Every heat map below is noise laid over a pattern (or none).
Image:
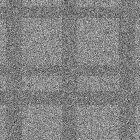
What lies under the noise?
bands of rows crossing bands of columns
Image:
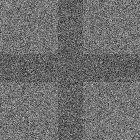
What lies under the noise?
bands of rows crossing bands of columns
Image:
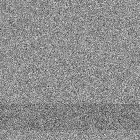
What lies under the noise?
one band of rows
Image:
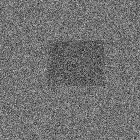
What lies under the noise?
one block
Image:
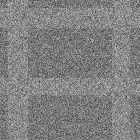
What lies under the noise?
bands of rows crossing bands of columns
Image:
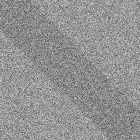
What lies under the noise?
a diagonal band
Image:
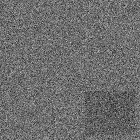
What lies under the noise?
one block
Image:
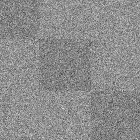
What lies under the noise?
blocks along the diagonal
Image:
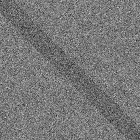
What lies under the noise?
a diagonal band
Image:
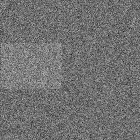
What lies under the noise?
one block
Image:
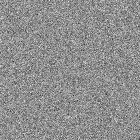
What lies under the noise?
only noise
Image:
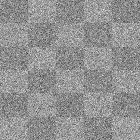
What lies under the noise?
a checkerboard
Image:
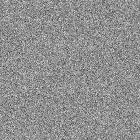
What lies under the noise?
only noise
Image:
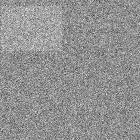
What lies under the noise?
one block
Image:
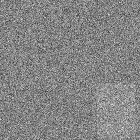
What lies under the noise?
one block
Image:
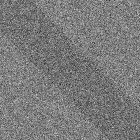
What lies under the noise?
a diagonal band
